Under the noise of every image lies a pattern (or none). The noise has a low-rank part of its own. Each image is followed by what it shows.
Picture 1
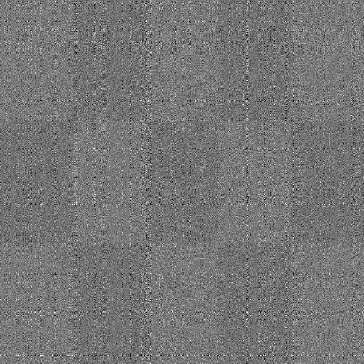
a checkerboard
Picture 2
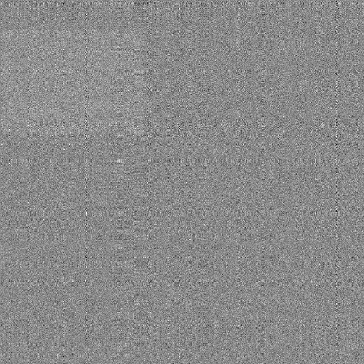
one block
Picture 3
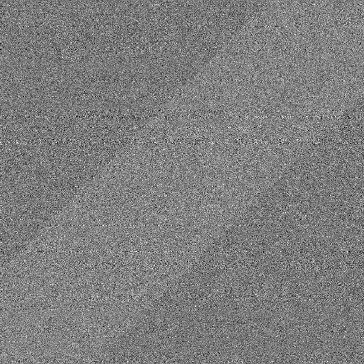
a diagonal band
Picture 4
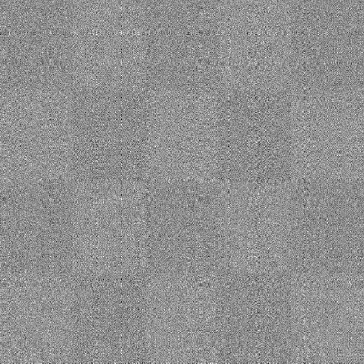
a checkerboard
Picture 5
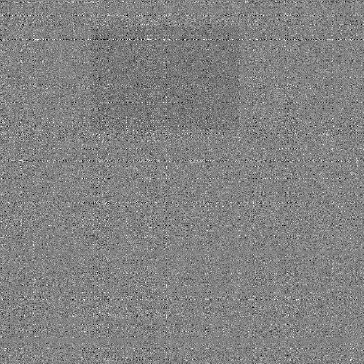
one block
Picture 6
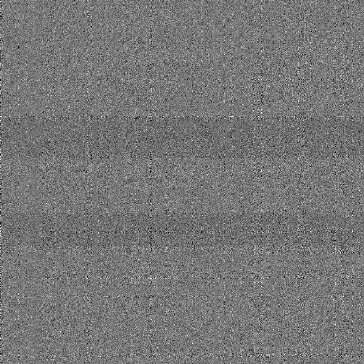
bands of rows
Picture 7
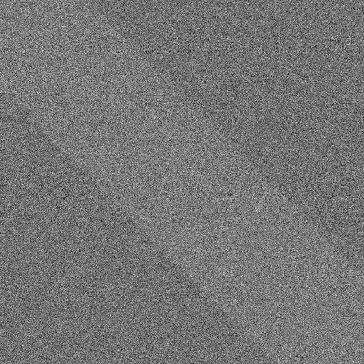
a diagonal band
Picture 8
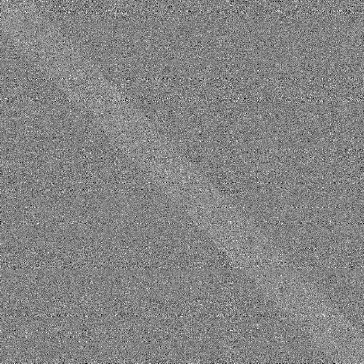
a diagonal band
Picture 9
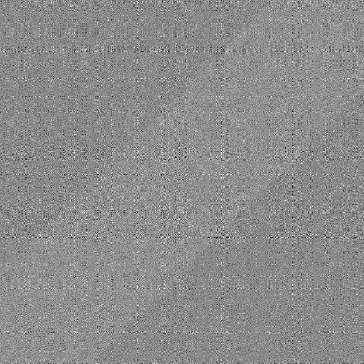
a diagonal band
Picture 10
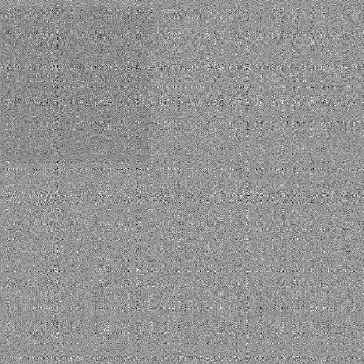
one block
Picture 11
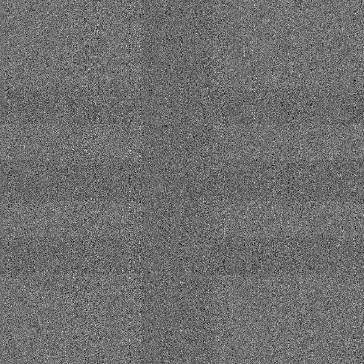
bands of rows crossing bands of columns
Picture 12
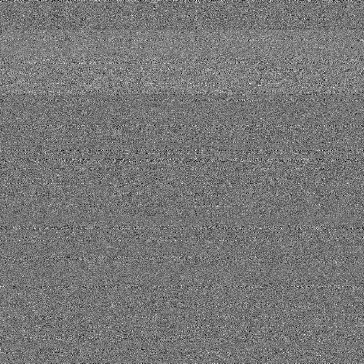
one band of rows
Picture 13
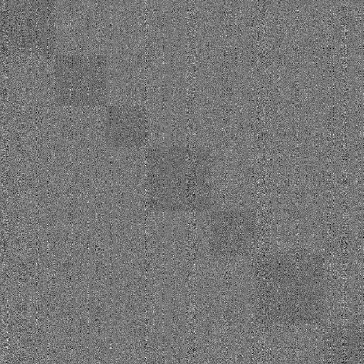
blocks along the diagonal
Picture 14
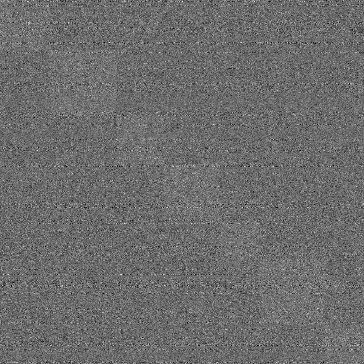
blocks along the diagonal
